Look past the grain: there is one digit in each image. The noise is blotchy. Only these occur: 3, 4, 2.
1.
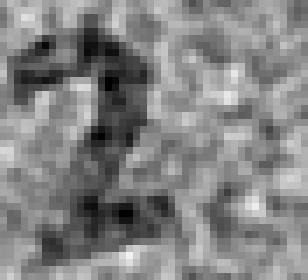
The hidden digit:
2
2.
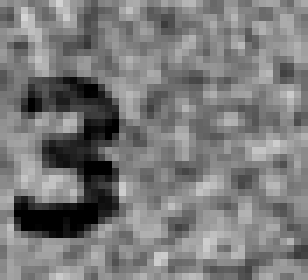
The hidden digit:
3
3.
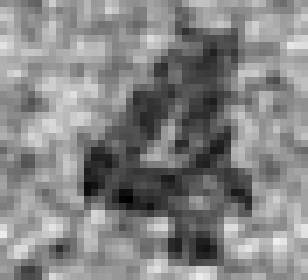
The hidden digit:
4
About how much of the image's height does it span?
nearly all
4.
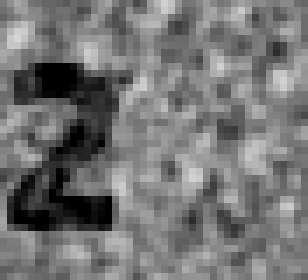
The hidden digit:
2
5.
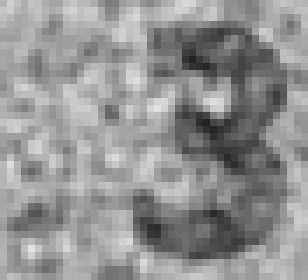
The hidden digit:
3
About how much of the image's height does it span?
nearly all
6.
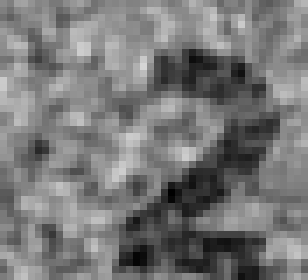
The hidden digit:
2
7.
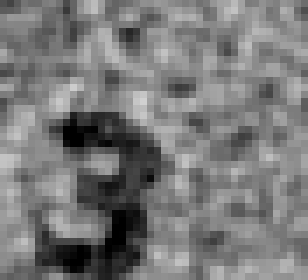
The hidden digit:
3
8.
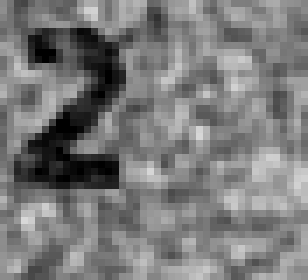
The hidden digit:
2
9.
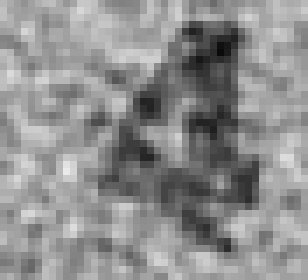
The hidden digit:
4
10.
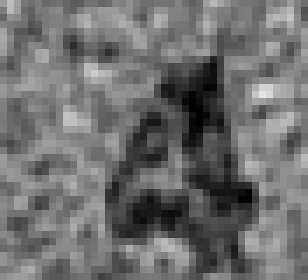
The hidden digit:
4
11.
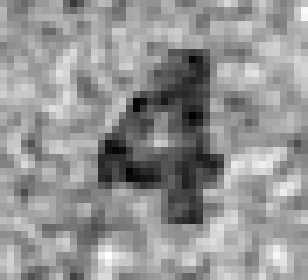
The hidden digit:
4
